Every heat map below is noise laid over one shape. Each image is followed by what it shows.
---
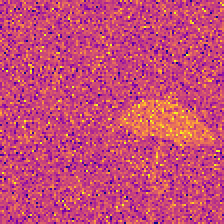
umbrella
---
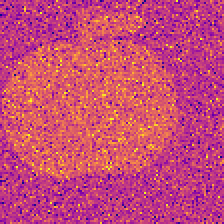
apple
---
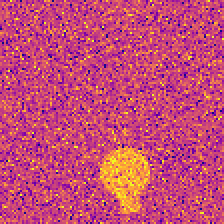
light bulb
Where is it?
bottom middle
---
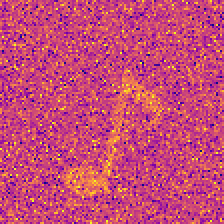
musical note
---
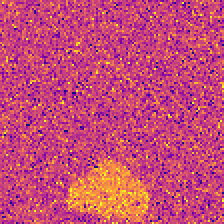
cloud
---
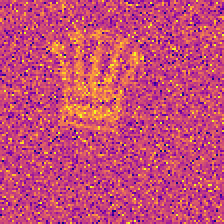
chess queen
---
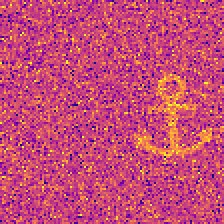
anchor
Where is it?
middle right
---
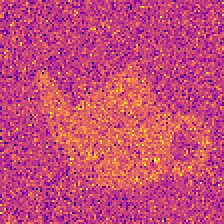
teapot
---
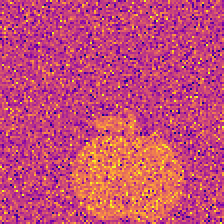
apple
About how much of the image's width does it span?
half
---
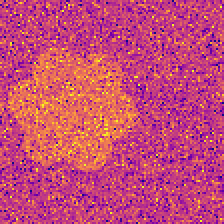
flower
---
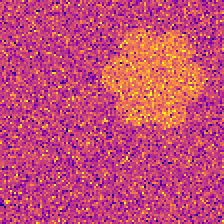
flower
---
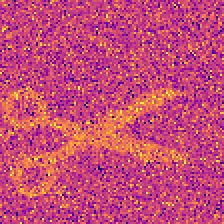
pair of scissors
